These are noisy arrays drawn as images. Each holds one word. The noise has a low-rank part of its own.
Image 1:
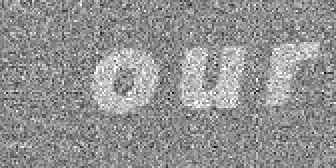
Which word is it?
our
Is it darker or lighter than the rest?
lighter
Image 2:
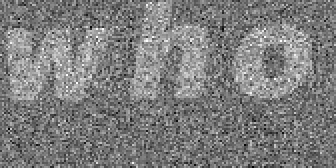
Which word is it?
who
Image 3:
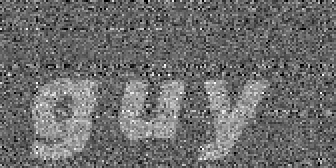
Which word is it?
guy
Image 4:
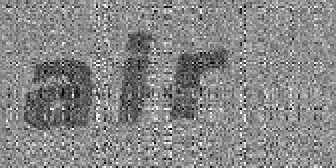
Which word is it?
air
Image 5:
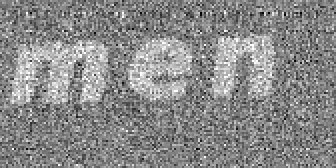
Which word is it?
men
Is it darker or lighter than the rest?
lighter
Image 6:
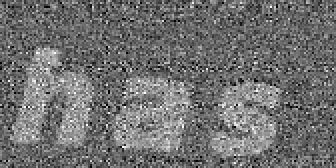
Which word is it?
has
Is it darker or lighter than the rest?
lighter
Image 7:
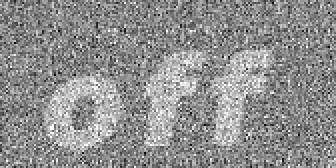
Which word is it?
off
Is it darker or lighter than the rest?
lighter
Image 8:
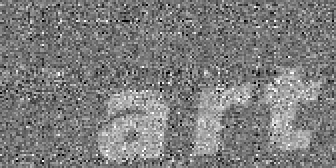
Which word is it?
art
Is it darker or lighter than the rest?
lighter
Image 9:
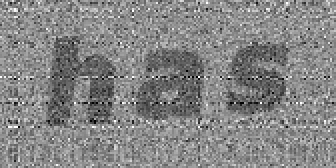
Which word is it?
has
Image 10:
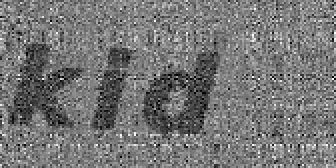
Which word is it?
kid
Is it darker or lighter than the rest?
darker
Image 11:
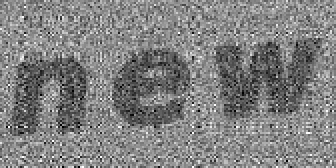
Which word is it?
new
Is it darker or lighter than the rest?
darker
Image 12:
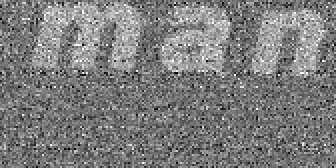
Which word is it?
man
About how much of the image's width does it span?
nearly all
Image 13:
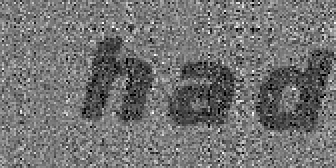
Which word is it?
had
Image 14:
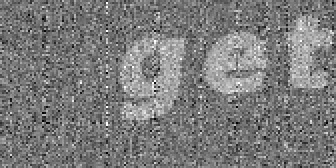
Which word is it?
get
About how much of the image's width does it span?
two thirds
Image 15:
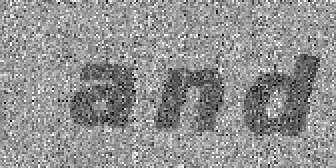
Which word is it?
and
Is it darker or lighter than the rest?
darker
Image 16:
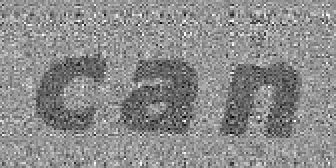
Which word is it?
can
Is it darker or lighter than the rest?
darker
